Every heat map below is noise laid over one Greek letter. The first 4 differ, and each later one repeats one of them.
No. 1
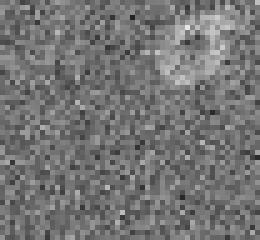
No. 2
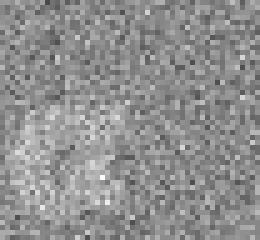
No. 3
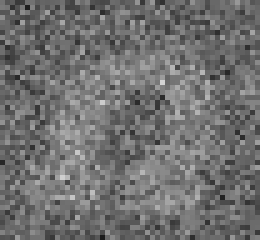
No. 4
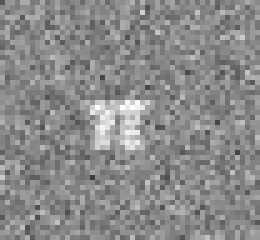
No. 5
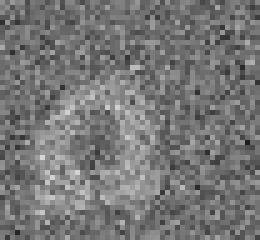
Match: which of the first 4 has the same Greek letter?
3
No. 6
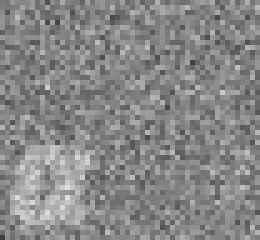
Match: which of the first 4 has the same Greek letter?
2
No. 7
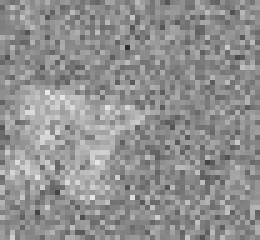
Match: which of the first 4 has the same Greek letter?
4
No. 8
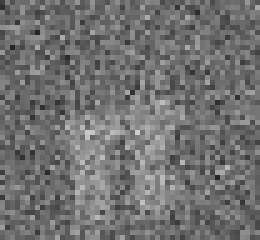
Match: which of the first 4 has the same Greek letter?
4
